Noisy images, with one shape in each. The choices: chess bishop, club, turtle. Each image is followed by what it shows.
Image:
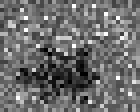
turtle
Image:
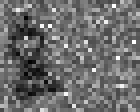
chess bishop
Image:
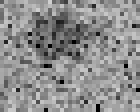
turtle
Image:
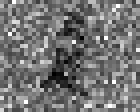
chess bishop
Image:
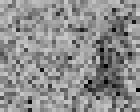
chess bishop
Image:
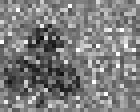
club
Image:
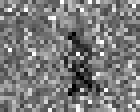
chess bishop
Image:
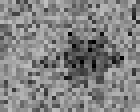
turtle
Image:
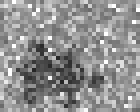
turtle
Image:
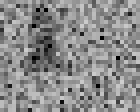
chess bishop
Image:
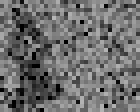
chess bishop
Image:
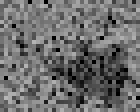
turtle
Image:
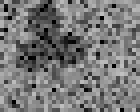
club
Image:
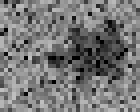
turtle
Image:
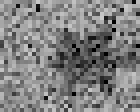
turtle
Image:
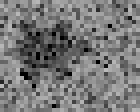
turtle
